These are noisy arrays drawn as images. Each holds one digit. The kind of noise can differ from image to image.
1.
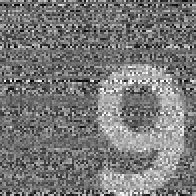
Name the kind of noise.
rows of uneven size
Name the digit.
9
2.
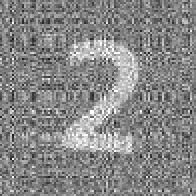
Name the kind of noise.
low rank plus noise
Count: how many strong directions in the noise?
two
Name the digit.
2
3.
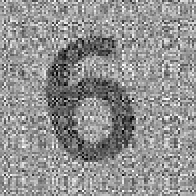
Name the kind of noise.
low rank plus noise
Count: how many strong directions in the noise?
two
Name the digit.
6
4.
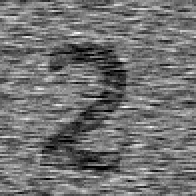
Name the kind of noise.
streaked along the rows
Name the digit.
2
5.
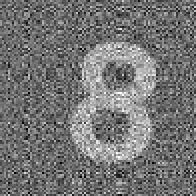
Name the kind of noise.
low rank plus noise
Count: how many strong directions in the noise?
two
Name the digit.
8
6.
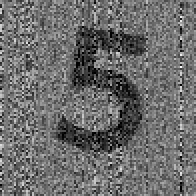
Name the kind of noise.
columns of uneven size
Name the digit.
5
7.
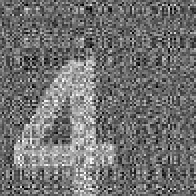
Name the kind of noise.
low rank plus noise
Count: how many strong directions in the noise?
two
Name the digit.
4
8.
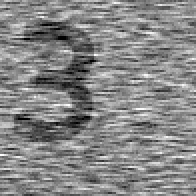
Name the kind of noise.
streaked along the rows
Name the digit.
3
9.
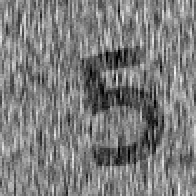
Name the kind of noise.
streaked along the columns
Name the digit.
5
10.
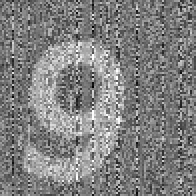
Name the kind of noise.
columns of uneven size
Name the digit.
9
